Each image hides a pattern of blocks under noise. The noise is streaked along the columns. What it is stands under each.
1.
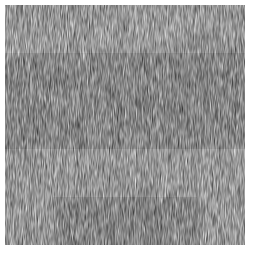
left and right mirror each other
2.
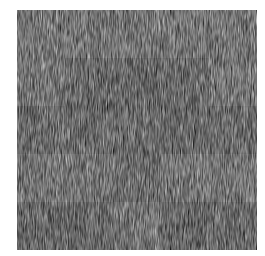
left and right mirror each other
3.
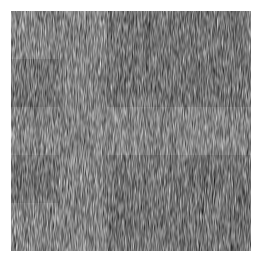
top and bottom mirror each other
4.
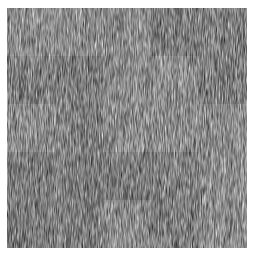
mirrored about the diagonal from the bottom left
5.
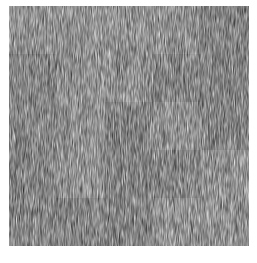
no symmetry
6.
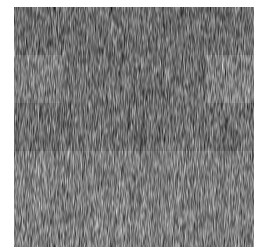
left and right mirror each other
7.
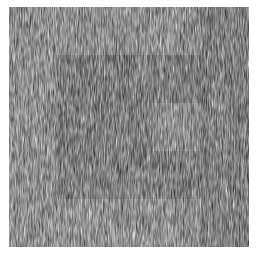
top and bottom mirror each other
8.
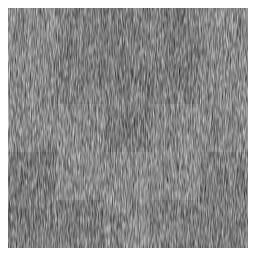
left and right mirror each other
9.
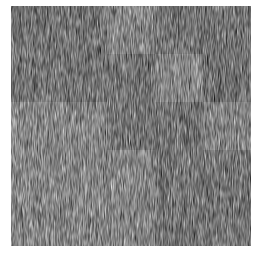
mirrored about the diagonal from the bottom left
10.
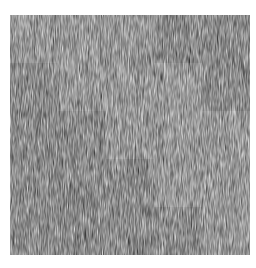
mirrored about the diagonal from the bottom left
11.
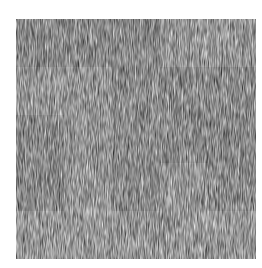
no symmetry
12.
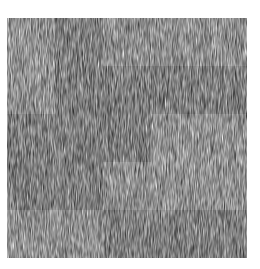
no symmetry
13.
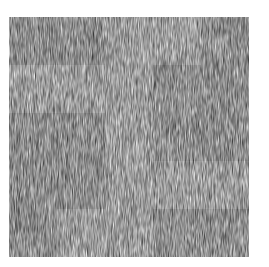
the same after a half turn
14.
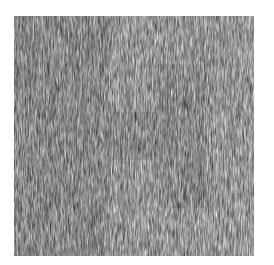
top and bottom mirror each other
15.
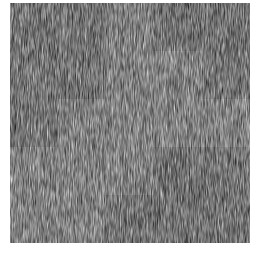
mirrored about the diagonal from the bottom left
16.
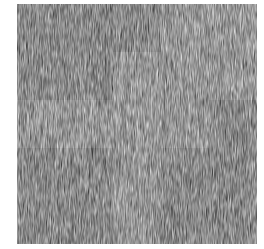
mirrored about the diagonal from the bottom left
